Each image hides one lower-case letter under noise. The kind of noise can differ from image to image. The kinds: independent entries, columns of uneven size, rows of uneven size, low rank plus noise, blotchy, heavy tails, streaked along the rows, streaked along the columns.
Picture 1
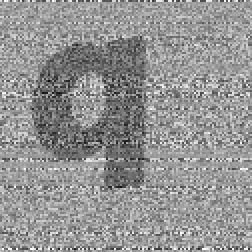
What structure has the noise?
rows of uneven size
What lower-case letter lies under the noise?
q
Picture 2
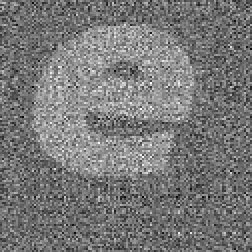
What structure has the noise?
low rank plus noise
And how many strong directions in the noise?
five to eight
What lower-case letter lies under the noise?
e
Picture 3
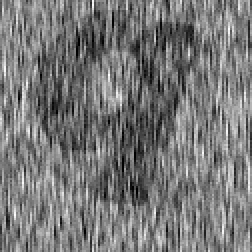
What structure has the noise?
streaked along the columns
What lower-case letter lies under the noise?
q
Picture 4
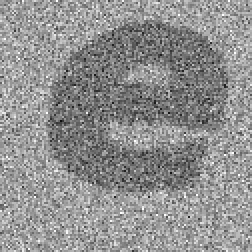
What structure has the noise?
independent entries
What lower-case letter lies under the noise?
e
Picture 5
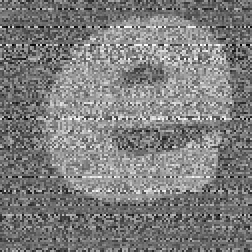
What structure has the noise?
rows of uneven size
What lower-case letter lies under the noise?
e
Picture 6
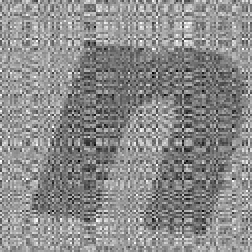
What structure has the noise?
low rank plus noise
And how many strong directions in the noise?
one
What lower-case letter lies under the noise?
n
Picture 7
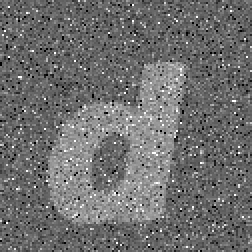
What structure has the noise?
heavy tails
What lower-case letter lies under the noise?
d
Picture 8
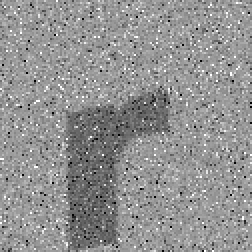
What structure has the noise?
heavy tails
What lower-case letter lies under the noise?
r
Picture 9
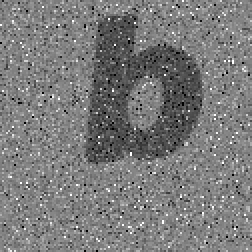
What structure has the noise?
heavy tails
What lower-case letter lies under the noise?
b
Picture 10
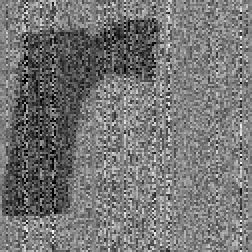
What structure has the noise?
columns of uneven size
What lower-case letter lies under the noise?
r
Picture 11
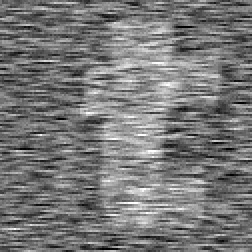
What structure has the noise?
streaked along the rows
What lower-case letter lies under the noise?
t
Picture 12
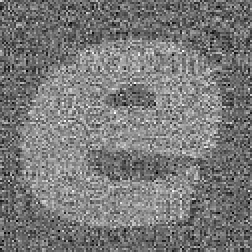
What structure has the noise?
low rank plus noise
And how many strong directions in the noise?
five to eight
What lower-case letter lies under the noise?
e
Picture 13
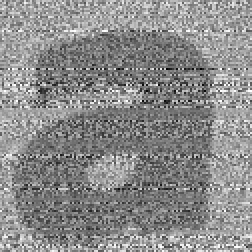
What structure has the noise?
rows of uneven size
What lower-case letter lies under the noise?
a
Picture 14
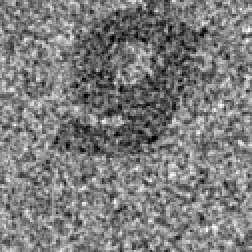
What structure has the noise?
blotchy
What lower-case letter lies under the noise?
g
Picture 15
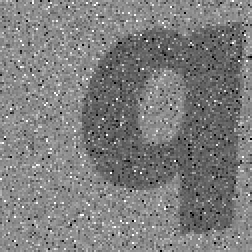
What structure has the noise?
heavy tails
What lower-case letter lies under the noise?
q
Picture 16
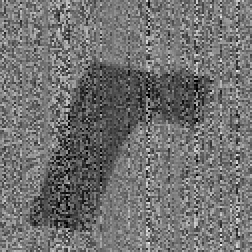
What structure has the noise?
columns of uneven size
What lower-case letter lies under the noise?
r
